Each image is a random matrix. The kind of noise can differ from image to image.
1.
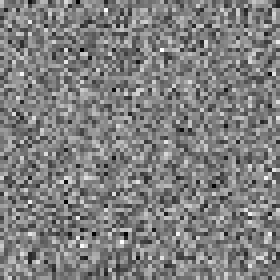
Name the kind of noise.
low rank plus noise
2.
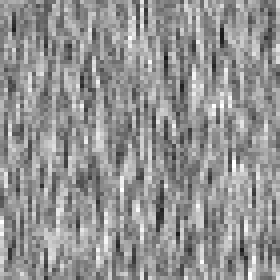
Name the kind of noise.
streaked along the columns
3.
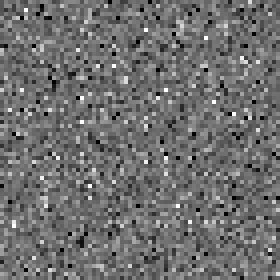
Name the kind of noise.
heavy tails
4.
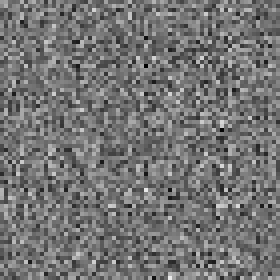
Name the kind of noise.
low rank plus noise
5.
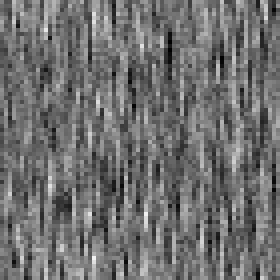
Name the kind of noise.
streaked along the columns
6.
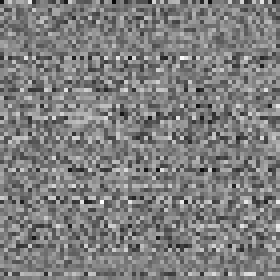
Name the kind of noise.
rows of uneven size
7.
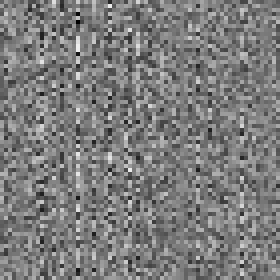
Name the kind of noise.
columns of uneven size
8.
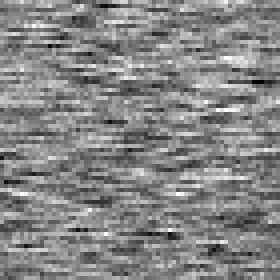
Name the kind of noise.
streaked along the rows
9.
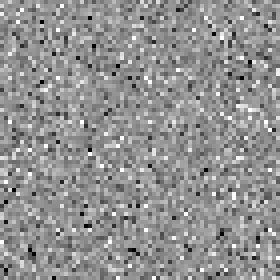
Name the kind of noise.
heavy tails
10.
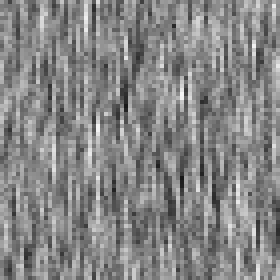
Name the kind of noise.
streaked along the columns
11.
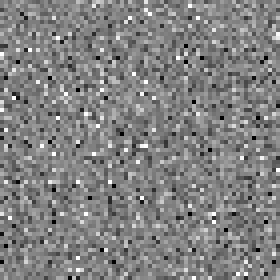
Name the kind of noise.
heavy tails
